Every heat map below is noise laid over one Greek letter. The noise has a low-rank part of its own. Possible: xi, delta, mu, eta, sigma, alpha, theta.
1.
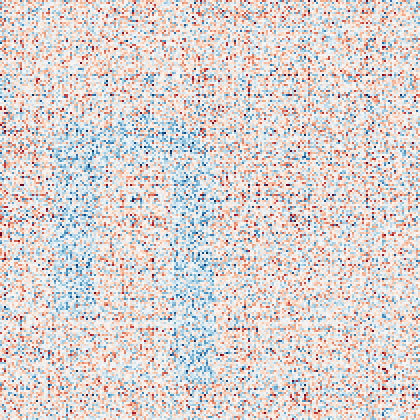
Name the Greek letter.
eta
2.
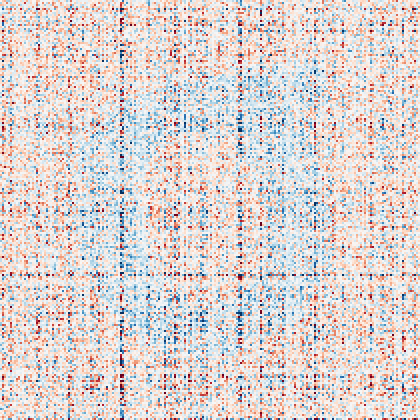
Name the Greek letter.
sigma
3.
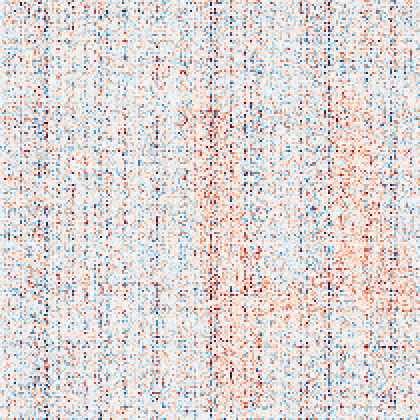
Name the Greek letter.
mu
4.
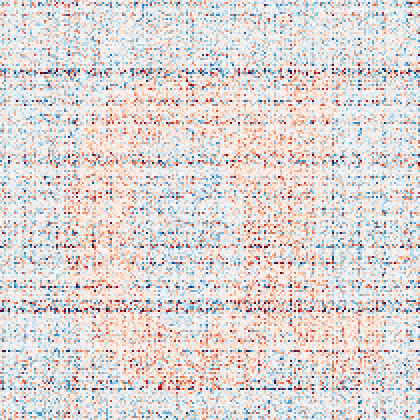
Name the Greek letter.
alpha
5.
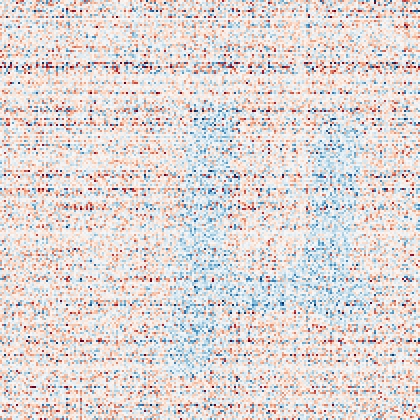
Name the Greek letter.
mu
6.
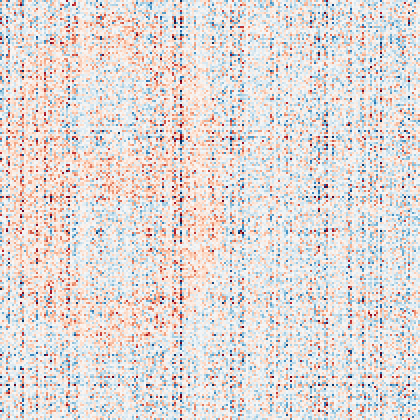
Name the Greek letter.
theta
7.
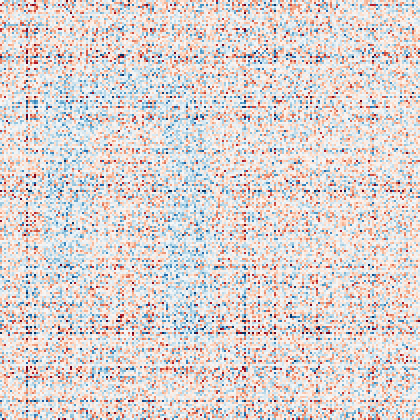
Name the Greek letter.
eta
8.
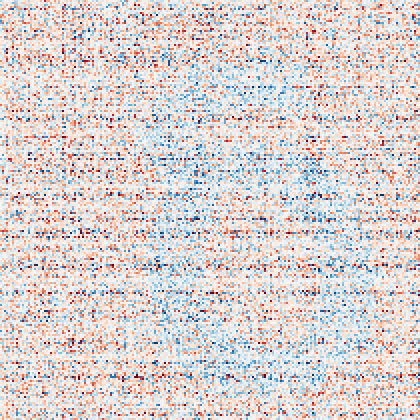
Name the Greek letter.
delta
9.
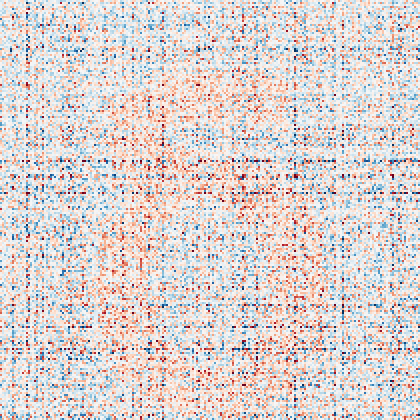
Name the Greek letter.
delta
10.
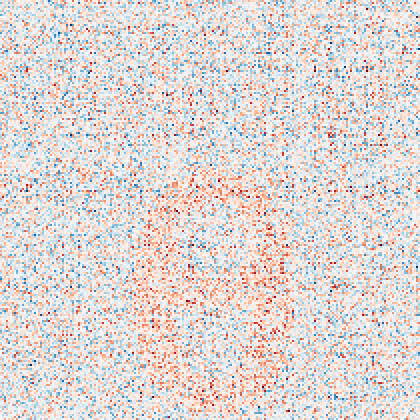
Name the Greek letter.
theta
